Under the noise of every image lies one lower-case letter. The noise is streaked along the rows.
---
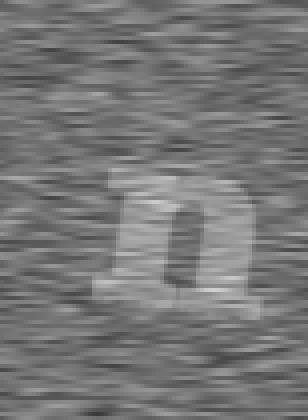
n
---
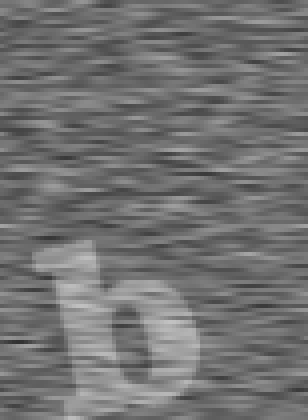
b
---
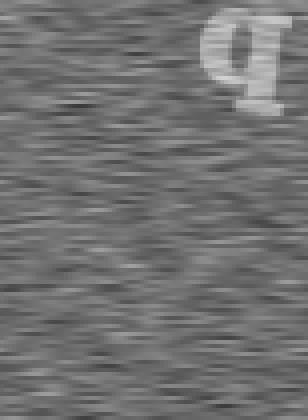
q
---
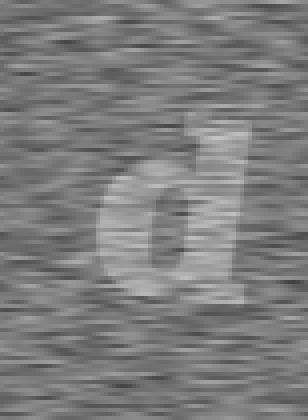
d
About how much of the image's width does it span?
half
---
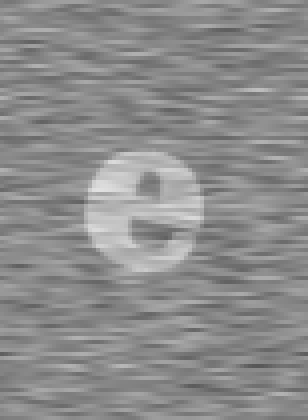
e
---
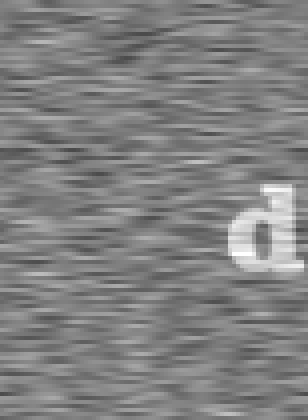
d
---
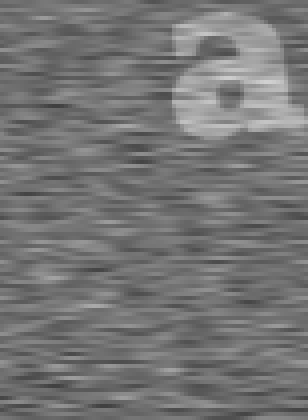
a
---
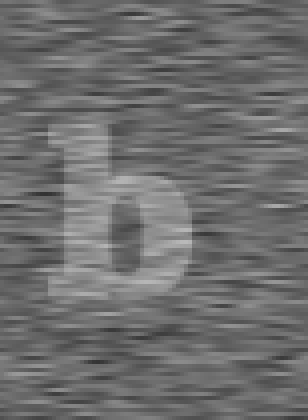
b
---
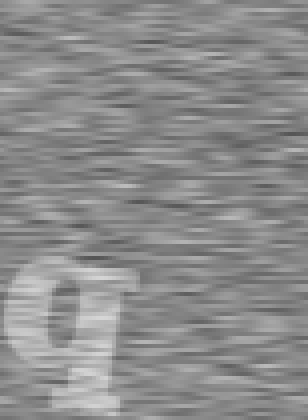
q
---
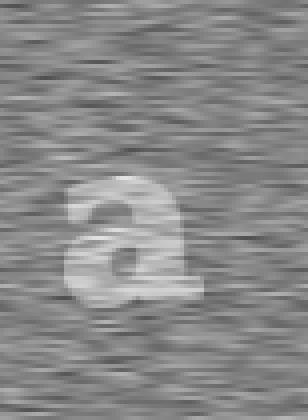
a
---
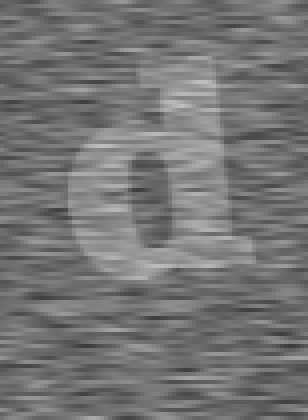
d
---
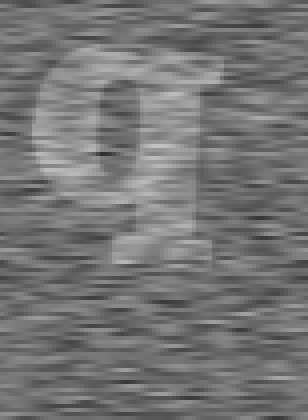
q
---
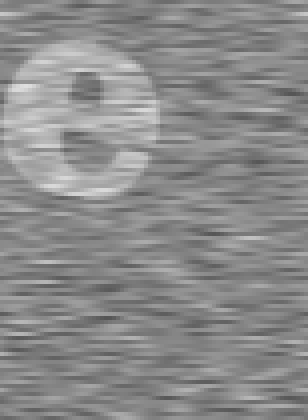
e
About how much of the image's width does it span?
half
